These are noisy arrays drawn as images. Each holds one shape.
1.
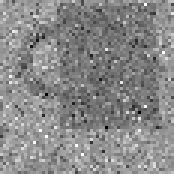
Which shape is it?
cup
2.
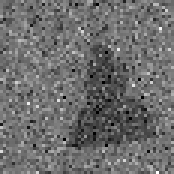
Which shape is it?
chess pawn
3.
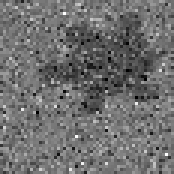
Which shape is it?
turtle
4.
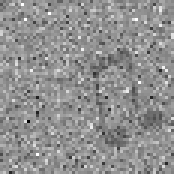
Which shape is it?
pair of musical notes
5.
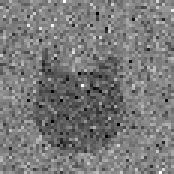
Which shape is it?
cat's head
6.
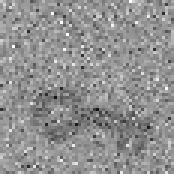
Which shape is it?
key
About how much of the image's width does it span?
two thirds
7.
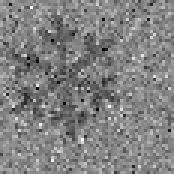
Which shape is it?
snowflake
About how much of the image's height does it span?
two thirds
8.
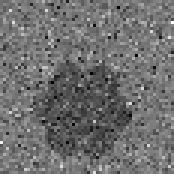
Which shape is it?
flower
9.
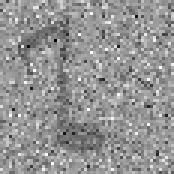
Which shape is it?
musical note
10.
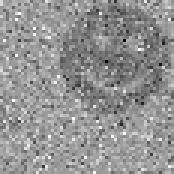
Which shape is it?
smiling face
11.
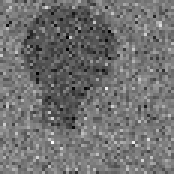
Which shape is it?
light bulb
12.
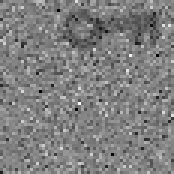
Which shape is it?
key
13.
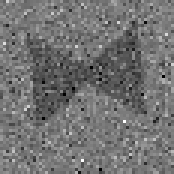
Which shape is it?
bow tie
